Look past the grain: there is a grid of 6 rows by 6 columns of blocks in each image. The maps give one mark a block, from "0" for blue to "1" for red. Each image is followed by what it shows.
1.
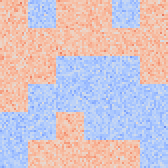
1 0 1 1 0 1
1 1 1 1 1 1
1 1 0 0 0 1
1 0 0 0 0 0
0 0 1 0 0 0
0 1 1 1 1 0
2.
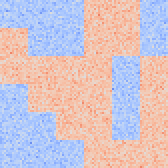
0 0 0 1 1 0
1 0 0 1 1 0
1 1 1 1 0 1
0 1 1 1 0 1
0 0 1 1 0 1
0 0 0 1 1 1
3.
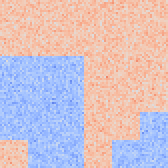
1 1 1 1 1 1
1 1 1 1 1 1
0 0 0 1 1 1
0 0 0 1 1 1
0 0 0 1 1 0
1 0 0 1 0 0
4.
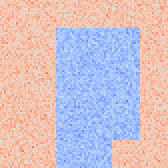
1 1 1 1 1 1
1 1 0 0 0 1
1 1 0 0 0 1
1 1 0 0 0 1
1 1 0 0 0 1
1 1 0 0 1 1
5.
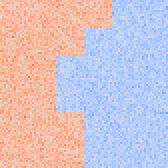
1 1 1 1 0 0
1 1 1 0 0 0
1 1 0 0 0 0
1 1 0 0 0 0
1 1 1 0 0 0
1 1 1 0 0 0
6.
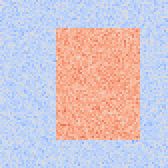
0 0 0 0 0 0
0 0 1 1 1 0
0 0 1 1 1 0
0 0 1 1 1 0
0 0 1 1 1 0
0 0 0 0 0 0
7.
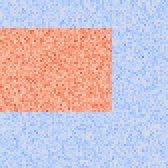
0 0 0 0 0 0
1 1 1 1 0 0
1 1 1 1 0 0
1 1 1 1 0 0
0 0 0 0 0 0
0 0 0 0 0 0
